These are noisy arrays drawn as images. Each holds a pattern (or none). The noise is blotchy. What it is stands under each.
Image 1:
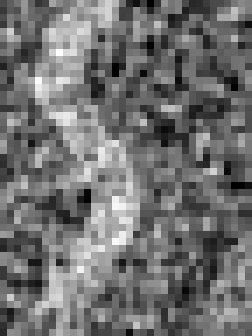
a wavy band
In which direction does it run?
top to bottom
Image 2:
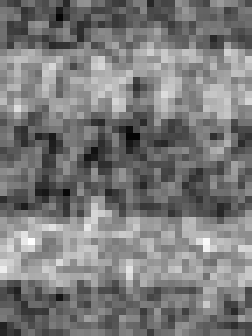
horizontal stripes
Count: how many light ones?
2
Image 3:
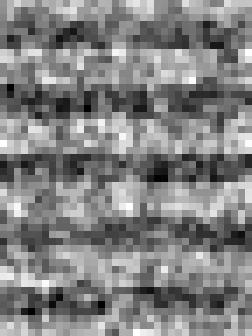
horizontal stripes
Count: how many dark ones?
5
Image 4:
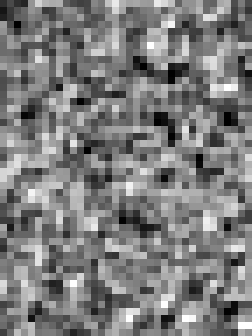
only noise
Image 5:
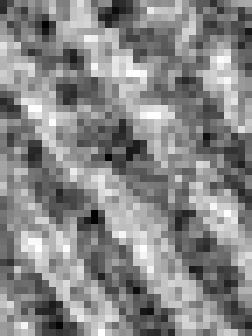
diagonal stripes
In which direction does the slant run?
top left to bottom right
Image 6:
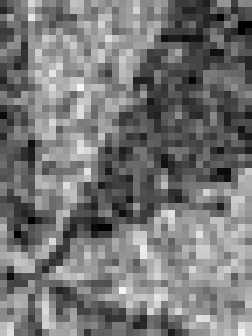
spokes from one point
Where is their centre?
bottom left
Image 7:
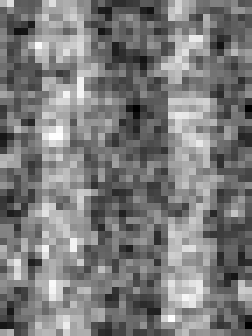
vertical stripes
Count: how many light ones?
2
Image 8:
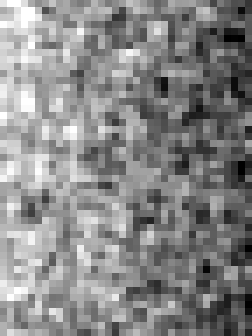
a smooth slope
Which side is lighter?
left
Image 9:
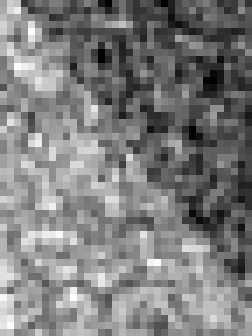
a sharp edge
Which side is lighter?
bottom left
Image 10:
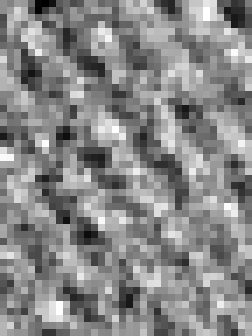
diagonal stripes
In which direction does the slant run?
top left to bottom right
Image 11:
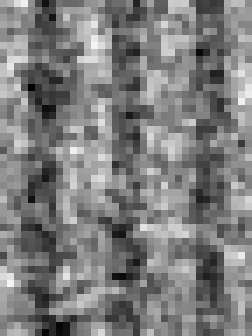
vertical stripes
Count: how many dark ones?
3
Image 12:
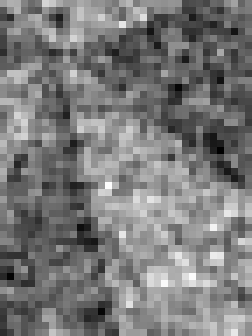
spokes from one point
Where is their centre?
top left
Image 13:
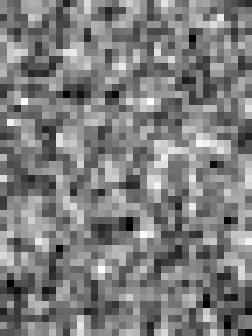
only noise
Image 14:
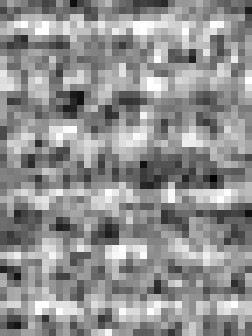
horizontal stripes
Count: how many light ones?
6
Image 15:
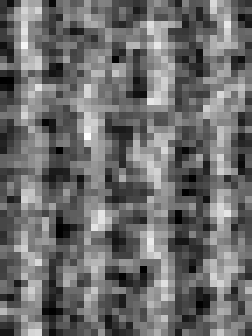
vertical stripes
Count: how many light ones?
4
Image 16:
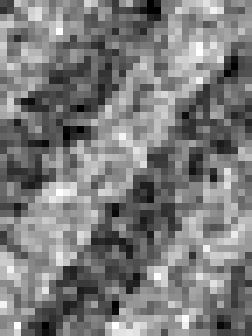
diagonal stripes
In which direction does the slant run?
bottom left to top right
